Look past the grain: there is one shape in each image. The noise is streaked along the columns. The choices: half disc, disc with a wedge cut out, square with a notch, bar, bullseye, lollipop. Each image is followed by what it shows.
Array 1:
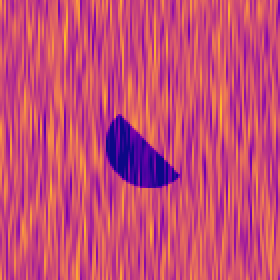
dark half disc, centre
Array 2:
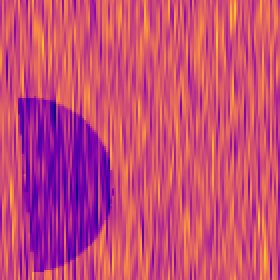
dark half disc
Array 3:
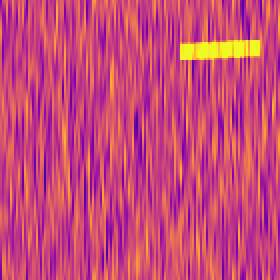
light bar, top right
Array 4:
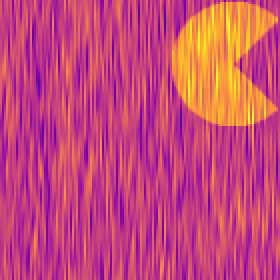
light disc with a wedge cut out, top right
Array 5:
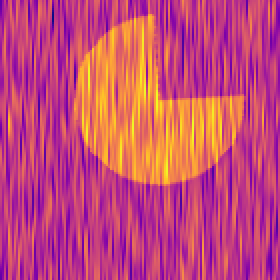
light disc with a wedge cut out
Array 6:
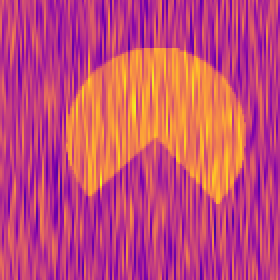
light disc with a wedge cut out
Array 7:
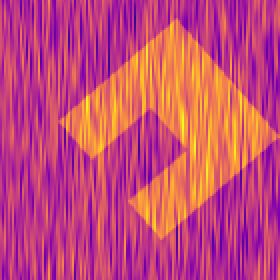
light square with a notch
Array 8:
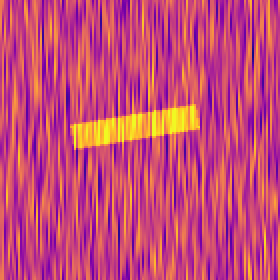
light bar
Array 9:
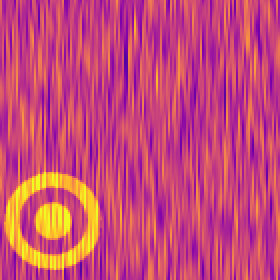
light bullseye, bottom left
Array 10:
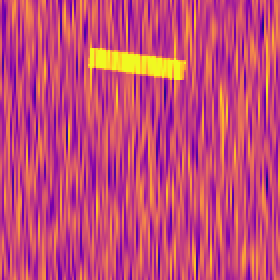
light bar, top middle
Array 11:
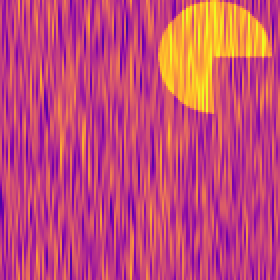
light disc with a wedge cut out, top right
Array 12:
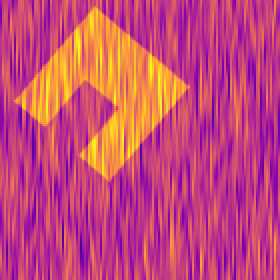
light square with a notch
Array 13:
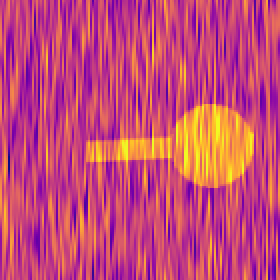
light lollipop
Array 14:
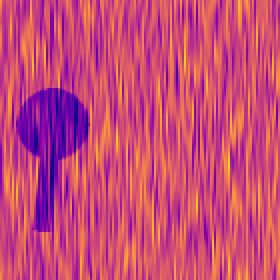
dark lollipop
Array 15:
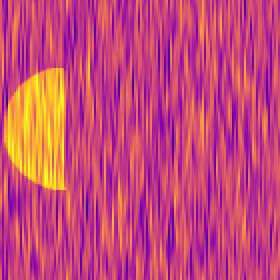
light half disc, middle left
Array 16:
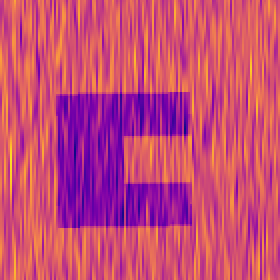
dark square with a notch
